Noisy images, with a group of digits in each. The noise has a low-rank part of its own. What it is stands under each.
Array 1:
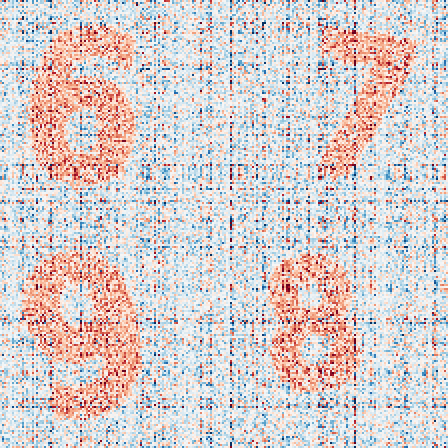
top left: 6; top right: 7; bottom left: 9; bottom right: 8
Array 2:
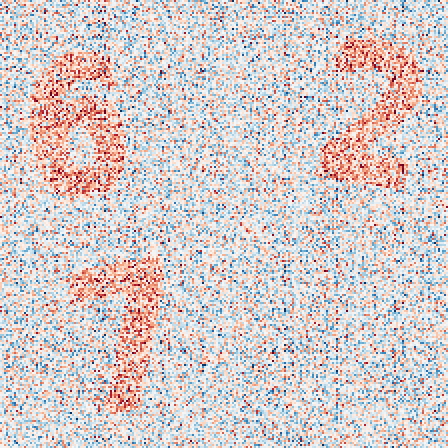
top left: 6; top right: 2; bottom left: 7
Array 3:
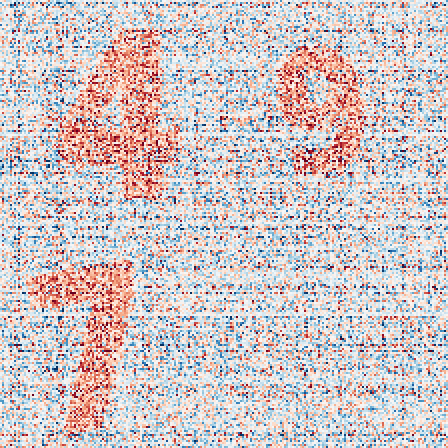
top left: 4; top right: 9; bottom left: 7
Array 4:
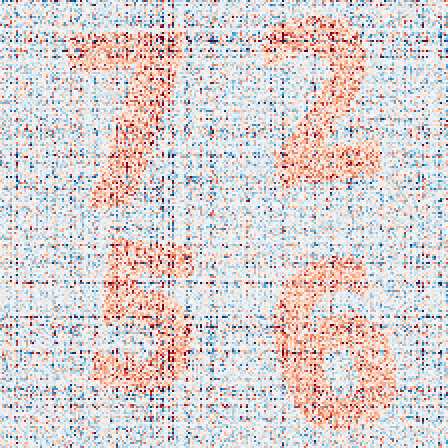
top left: 7; top right: 2; bottom left: 5; bottom right: 6
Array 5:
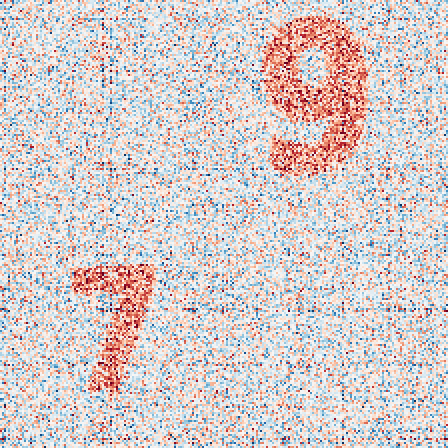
top right: 9; bottom left: 7
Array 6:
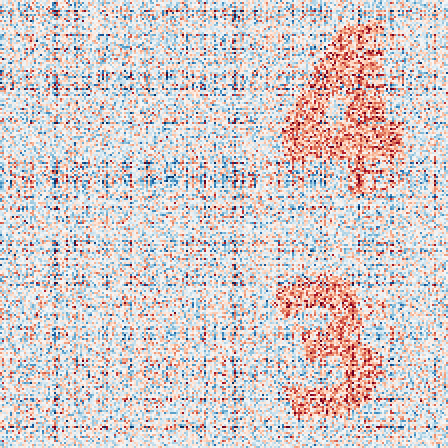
top right: 4; bottom right: 3
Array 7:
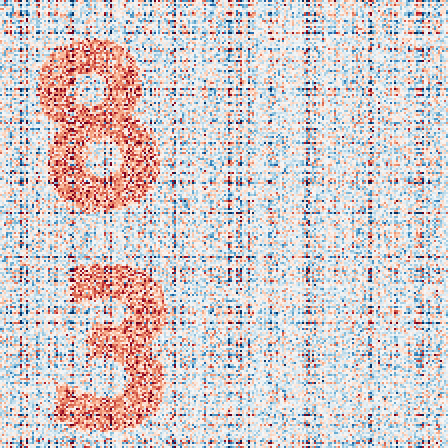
top left: 8; bottom left: 3
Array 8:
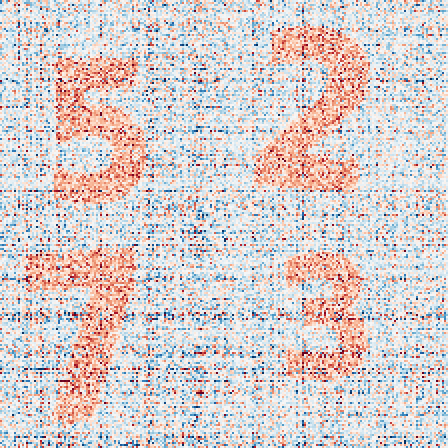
top left: 5; top right: 2; bottom left: 7; bottom right: 3
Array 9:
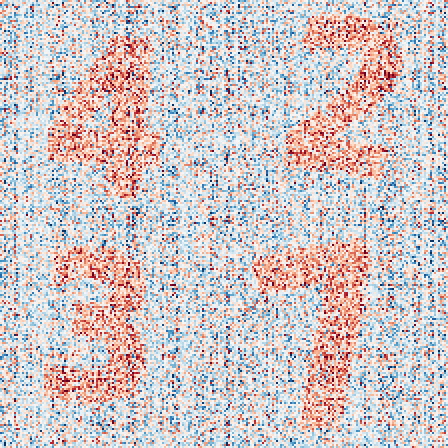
top left: 4; top right: 2; bottom left: 3; bottom right: 7
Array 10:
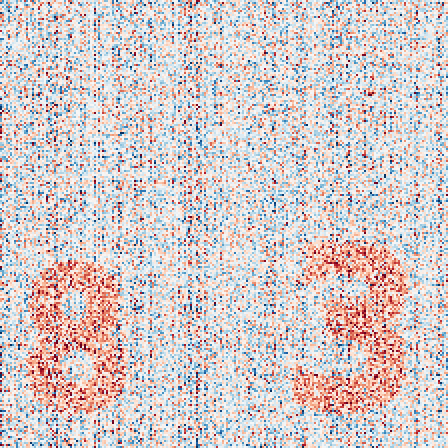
bottom left: 8; bottom right: 3
